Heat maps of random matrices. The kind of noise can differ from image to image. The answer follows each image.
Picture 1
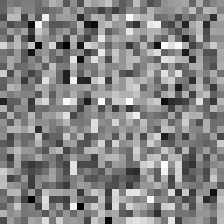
low rank plus noise
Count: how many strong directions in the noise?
three or four
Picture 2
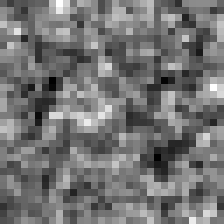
blotchy
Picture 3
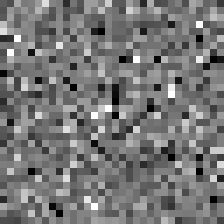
heavy tails
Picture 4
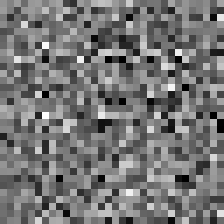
low rank plus noise
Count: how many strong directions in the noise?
five to eight
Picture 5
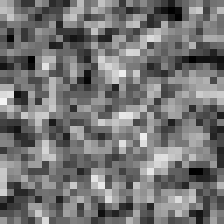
blotchy
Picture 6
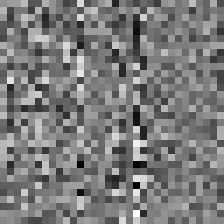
columns of uneven size
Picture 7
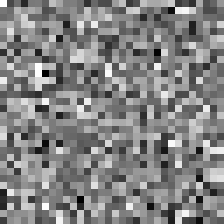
low rank plus noise
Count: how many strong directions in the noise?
five to eight
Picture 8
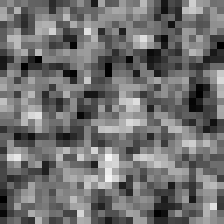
blotchy
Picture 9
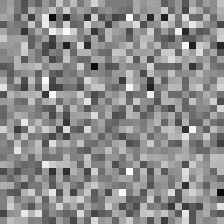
low rank plus noise
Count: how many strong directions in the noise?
three or four
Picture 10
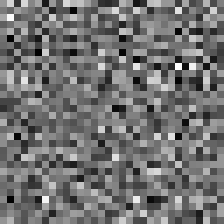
low rank plus noise
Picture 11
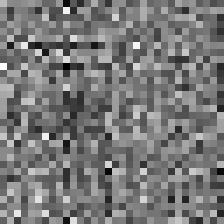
low rank plus noise
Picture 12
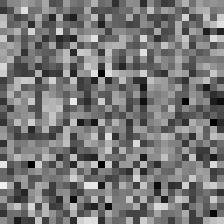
low rank plus noise
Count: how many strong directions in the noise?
one
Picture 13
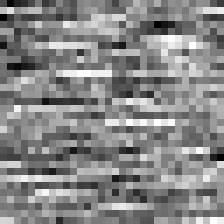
streaked along the rows
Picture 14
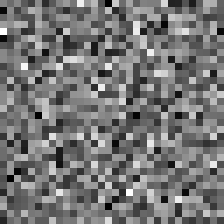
low rank plus noise
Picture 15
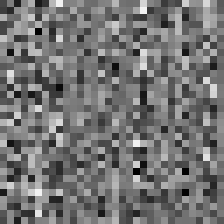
columns of uneven size
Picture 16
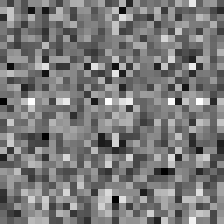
low rank plus noise
